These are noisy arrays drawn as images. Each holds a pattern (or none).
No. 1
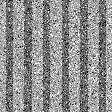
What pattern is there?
vertical stripes
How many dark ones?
6
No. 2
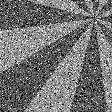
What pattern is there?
spokes from one point
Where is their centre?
top right
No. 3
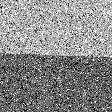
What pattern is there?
a sharp edge
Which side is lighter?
top
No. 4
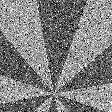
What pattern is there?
spokes from one point
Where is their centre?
bottom middle
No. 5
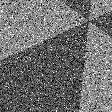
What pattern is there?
spokes from one point
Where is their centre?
top right
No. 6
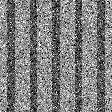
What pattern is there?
vertical stripes
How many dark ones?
5
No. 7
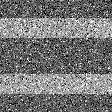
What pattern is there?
horizontal stripes
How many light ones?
2
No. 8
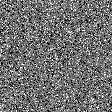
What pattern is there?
only noise
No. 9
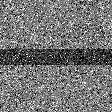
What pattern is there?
one horizontal stripe
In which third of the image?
middle
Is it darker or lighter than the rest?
darker
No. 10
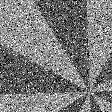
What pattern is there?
spokes from one point
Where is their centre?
bottom right
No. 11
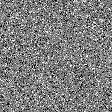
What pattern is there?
only noise
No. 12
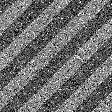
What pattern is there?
diagonal stripes
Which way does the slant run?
bottom left to top right
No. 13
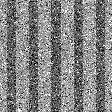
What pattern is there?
vertical stripes
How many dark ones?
5
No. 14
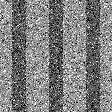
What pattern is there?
vertical stripes
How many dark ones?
3
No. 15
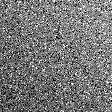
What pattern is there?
a smooth slope
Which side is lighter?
top right
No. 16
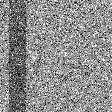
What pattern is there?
one vertical stripe
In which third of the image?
left
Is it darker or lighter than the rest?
darker
